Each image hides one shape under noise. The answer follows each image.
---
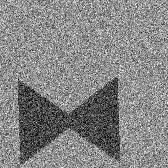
bow tie
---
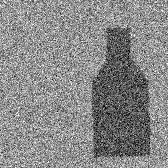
bottle
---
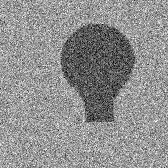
light bulb
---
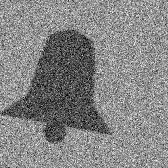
bell
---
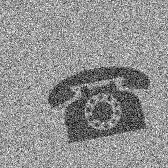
telephone
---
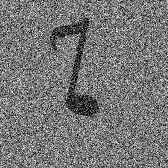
musical note
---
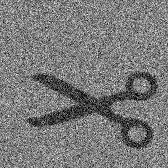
pair of scissors
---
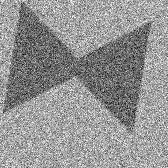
bow tie
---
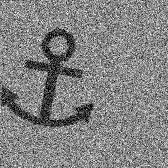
anchor
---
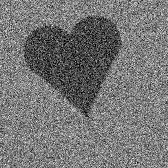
heart
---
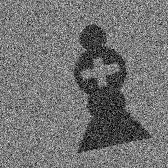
chess bishop
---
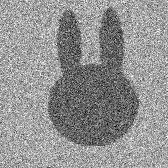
rabbit's head
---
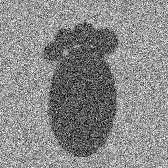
footprint
